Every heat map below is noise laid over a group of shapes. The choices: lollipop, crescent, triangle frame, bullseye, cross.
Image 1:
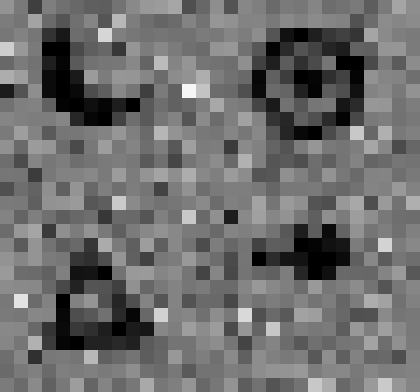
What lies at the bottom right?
lollipop
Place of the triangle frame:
bottom left
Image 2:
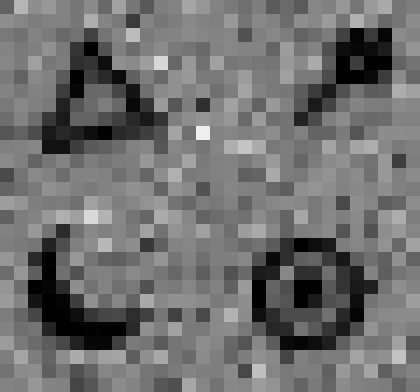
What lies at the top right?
lollipop
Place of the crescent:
bottom left
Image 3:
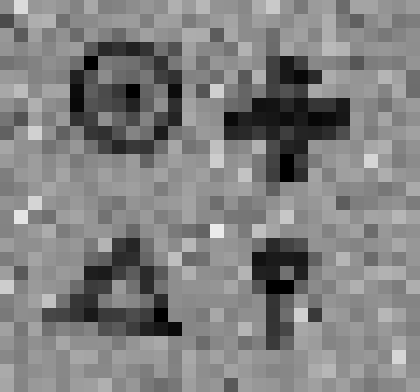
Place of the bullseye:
top left
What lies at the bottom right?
lollipop
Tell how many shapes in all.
4
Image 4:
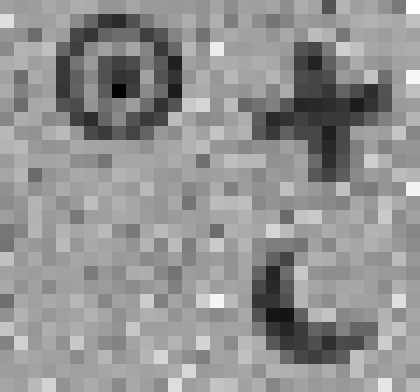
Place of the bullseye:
top left
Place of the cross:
top right
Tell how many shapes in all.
3
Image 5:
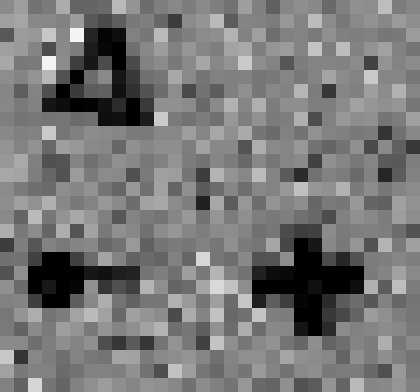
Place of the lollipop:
bottom left
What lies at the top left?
triangle frame
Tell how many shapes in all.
3
